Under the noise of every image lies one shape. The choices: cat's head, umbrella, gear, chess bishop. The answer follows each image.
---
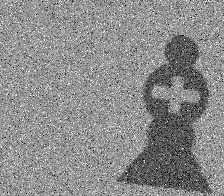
chess bishop
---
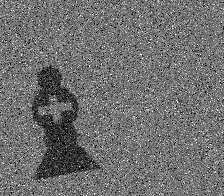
chess bishop
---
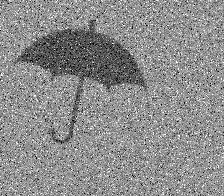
umbrella
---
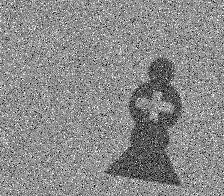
chess bishop
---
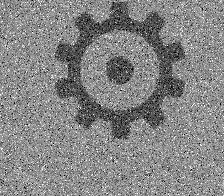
gear
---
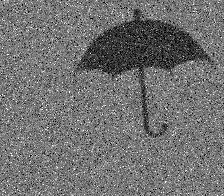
umbrella
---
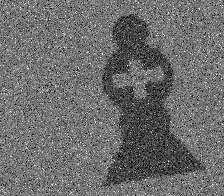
chess bishop
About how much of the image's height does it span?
nearly all
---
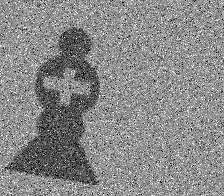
chess bishop
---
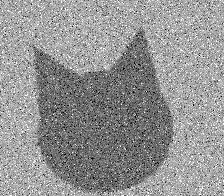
cat's head
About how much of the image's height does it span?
nearly all
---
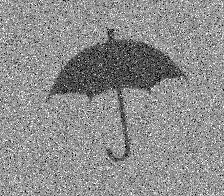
umbrella
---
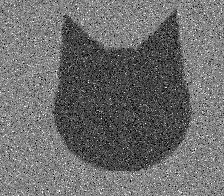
cat's head
